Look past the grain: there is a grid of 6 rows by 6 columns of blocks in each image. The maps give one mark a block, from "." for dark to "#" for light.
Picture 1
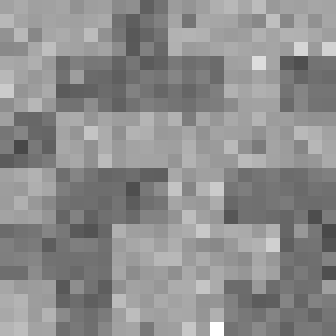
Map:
# # . # # #
# . . . # .
. # # # # #
# . . # . .
. . # # # .
# . # # . .
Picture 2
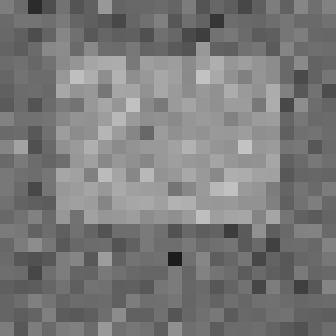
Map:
. . . . . .
. # # # # .
. # # # # .
. # # # # .
. . . . . .
. . . . . .
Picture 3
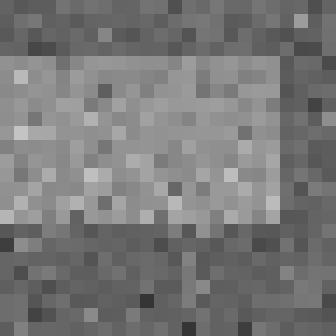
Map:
. . . . . .
# # # # # .
# # # # # .
# # # # # .
. . . . . .
. . . . . .
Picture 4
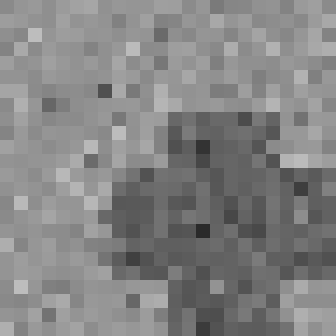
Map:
# # # # # #
# # # # # #
# # # . . #
# # . . . .
# # . . . .
# # # . . #
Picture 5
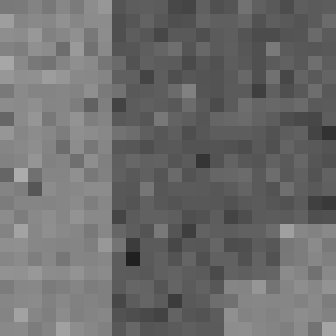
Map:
# # . . . .
# # . . . .
# # . . . .
# # . . . .
# # . . . #
# # . . # #
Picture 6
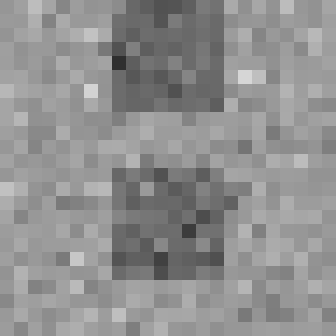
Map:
# # . . # #
# # . . # #
# # # # # #
# # . . # #
# # . . # #
# # # # # #
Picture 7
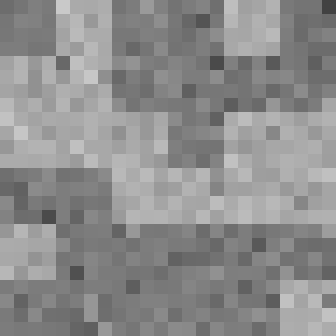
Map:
. # . . # .
# # . . . .
# # # . # #
. . # # # #
# . . . . .
. . . . . #
